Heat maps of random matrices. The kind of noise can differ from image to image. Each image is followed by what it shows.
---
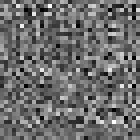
low rank plus noise
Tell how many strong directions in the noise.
three or four
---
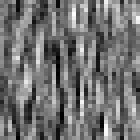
streaked along the columns
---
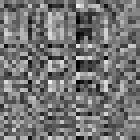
low rank plus noise
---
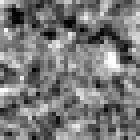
blotchy
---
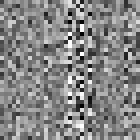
columns of uneven size
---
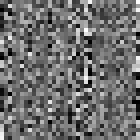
columns of uneven size
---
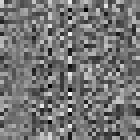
columns of uneven size
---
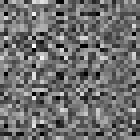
low rank plus noise
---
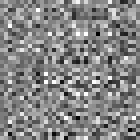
low rank plus noise
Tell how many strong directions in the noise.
two
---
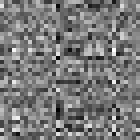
low rank plus noise
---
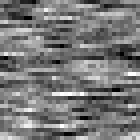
streaked along the rows
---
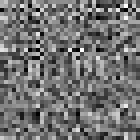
low rank plus noise
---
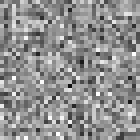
low rank plus noise
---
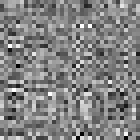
low rank plus noise
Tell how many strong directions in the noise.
two
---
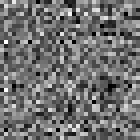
low rank plus noise
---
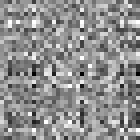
low rank plus noise
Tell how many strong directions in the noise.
one
